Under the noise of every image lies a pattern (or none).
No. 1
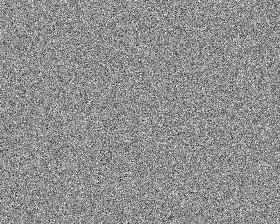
only noise
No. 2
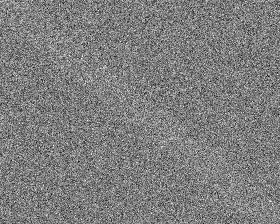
a diagonal band
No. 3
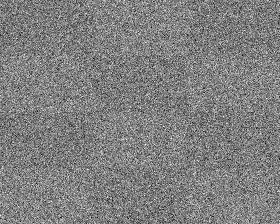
a checkerboard
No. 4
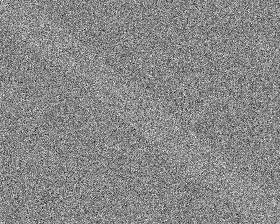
a diagonal band
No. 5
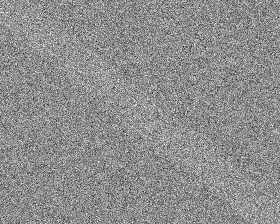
a diagonal band
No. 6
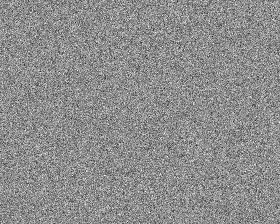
only noise
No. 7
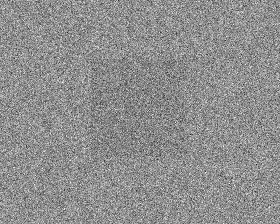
one block
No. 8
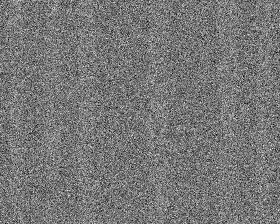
bands of columns
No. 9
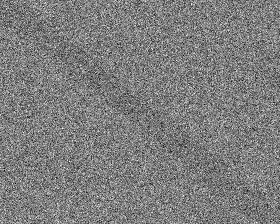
a diagonal band
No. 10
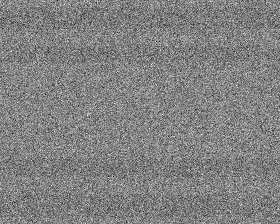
bands of rows
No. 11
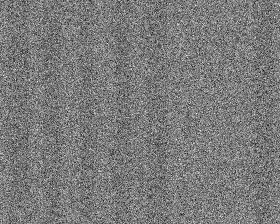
bands of columns
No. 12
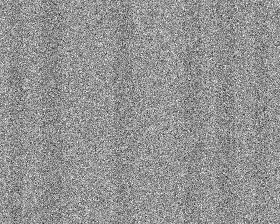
bands of columns
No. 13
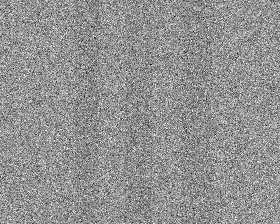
bands of columns
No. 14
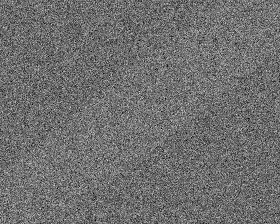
a diagonal band
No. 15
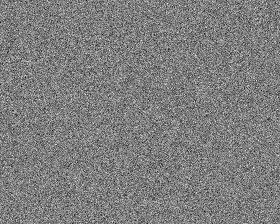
only noise
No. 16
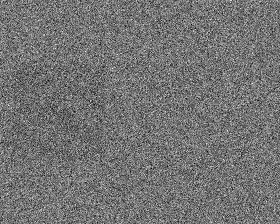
one block
